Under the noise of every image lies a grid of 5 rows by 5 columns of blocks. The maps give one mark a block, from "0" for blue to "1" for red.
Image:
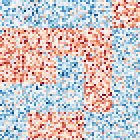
0 0 0 0 1
1 1 1 1 0
1 1 0 1 0
0 0 0 1 0
0 1 1 0 0
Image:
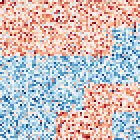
1 1 1 1 1
1 1 1 1 0
0 0 0 0 0
0 0 0 1 1
0 0 1 1 0
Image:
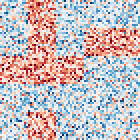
0 1 0 0 0
0 1 0 1 1
1 1 1 0 0
0 0 0 0 0
0 1 0 0 0
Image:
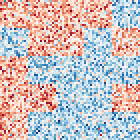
1 1 1 1 0
0 1 1 0 1
1 0 0 0 0
1 1 0 0 1
1 0 0 0 0
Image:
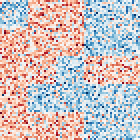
0 1 1 0 0
1 1 1 0 0
1 1 0 1 1
1 0 0 0 0
1 1 1 0 0
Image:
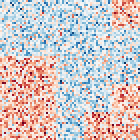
0 0 0 0 1
0 0 0 0 0
1 1 0 0 0
1 1 0 0 1
1 1 0 1 1
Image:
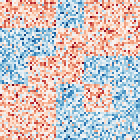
1 1 0 1 1
0 0 1 1 1
0 1 1 0 0
1 1 0 1 0
1 1 0 0 0
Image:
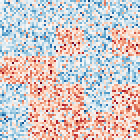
0 0 0 0 0
0 0 1 0 1
1 1 0 0 0
0 1 1 0 1
0 1 1 1 1
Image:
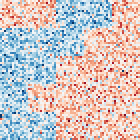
1 1 0 0 1
0 0 0 1 1
0 0 1 1 1
0 1 1 1 1
0 0 1 1 1
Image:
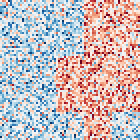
0 0 0 1 1
0 0 0 1 1
0 0 1 1 1
0 0 1 1 1
0 0 0 1 0
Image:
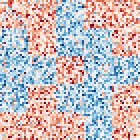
1 1 0 1 1
0 1 0 0 1
0 0 1 0 0
0 1 0 0 1
1 1 1 0 1
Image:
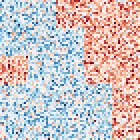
0 0 1 1 1
0 0 0 1 1
1 0 0 1 1
0 0 0 0 1
0 0 0 0 1
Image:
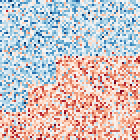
0 0 0 0 0
0 0 0 0 0
0 0 1 1 1
0 1 1 1 1
1 1 1 1 1
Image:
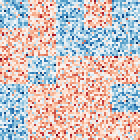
0 1 0 1 0
1 1 0 0 0
1 0 1 1 1
0 1 1 1 0
0 1 1 1 1
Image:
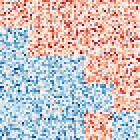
1 1 1 1 1
0 1 1 1 1
0 0 0 1 1
0 0 0 0 1
0 0 0 1 0
